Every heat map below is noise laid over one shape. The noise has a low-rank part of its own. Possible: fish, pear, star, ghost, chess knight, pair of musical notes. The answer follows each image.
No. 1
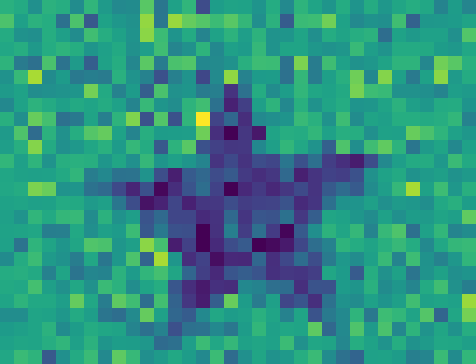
star
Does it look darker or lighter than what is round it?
darker
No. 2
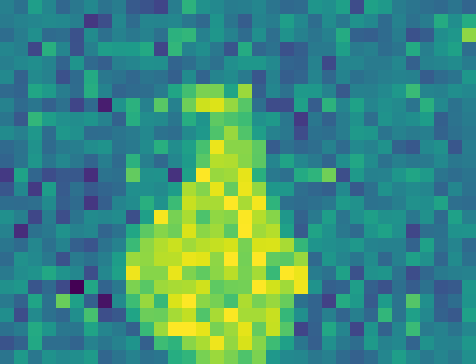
pear
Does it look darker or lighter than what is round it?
lighter
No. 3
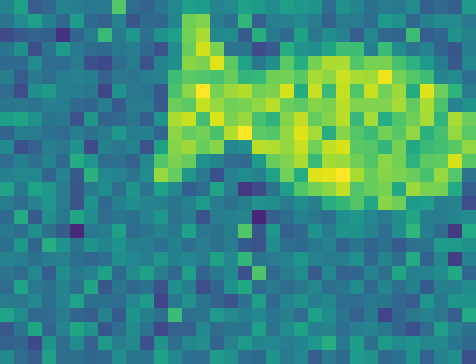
fish
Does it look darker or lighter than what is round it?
lighter
